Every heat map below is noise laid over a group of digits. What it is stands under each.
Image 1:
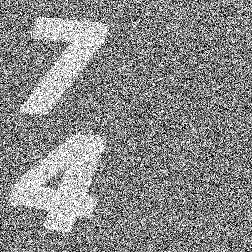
top left: 7; bottom left: 4
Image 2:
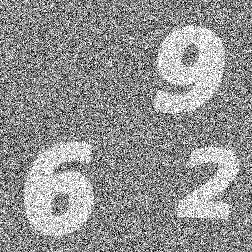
top right: 9; bottom left: 6; bottom right: 2
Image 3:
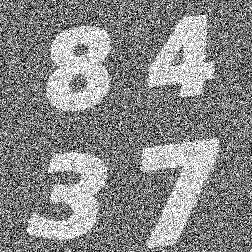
top left: 8; top right: 4; bottom left: 3; bottom right: 7
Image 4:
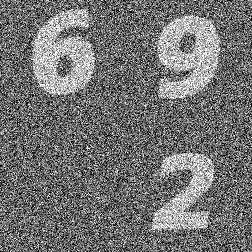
top left: 6; top right: 9; bottom right: 2
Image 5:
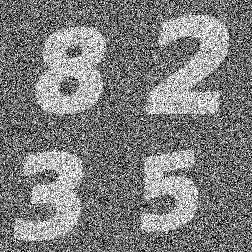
top left: 8; top right: 2; bottom left: 3; bottom right: 5
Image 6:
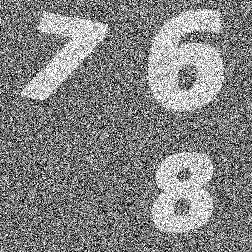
top left: 7; top right: 6; bottom right: 8
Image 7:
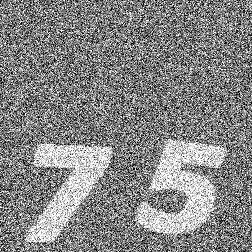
bottom left: 7; bottom right: 5
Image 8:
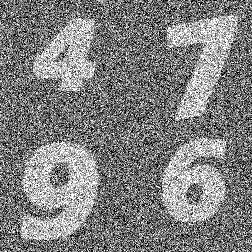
top left: 4; top right: 7; bottom left: 9; bottom right: 6
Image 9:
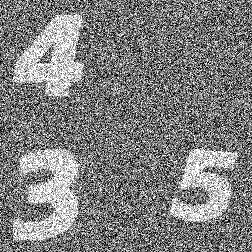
top left: 4; bottom left: 3; bottom right: 5
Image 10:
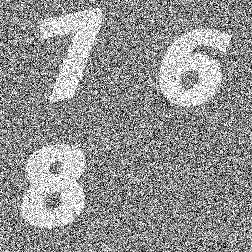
top left: 7; top right: 6; bottom left: 8
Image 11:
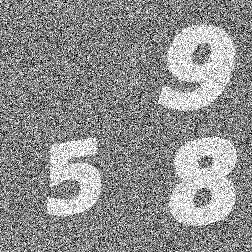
top right: 9; bottom left: 5; bottom right: 8
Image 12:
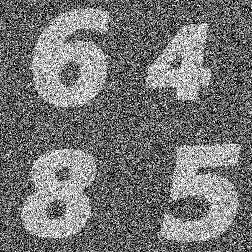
top left: 6; top right: 4; bottom left: 8; bottom right: 5
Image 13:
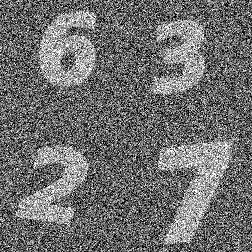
top left: 6; top right: 3; bottom left: 2; bottom right: 7
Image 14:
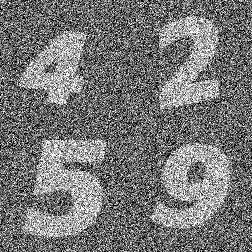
top left: 4; top right: 2; bottom left: 5; bottom right: 9
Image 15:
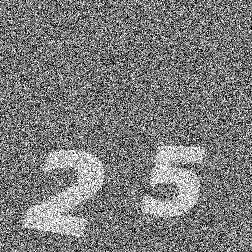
bottom left: 2; bottom right: 5
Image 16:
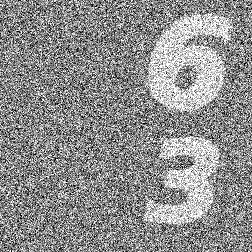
top right: 6; bottom right: 3
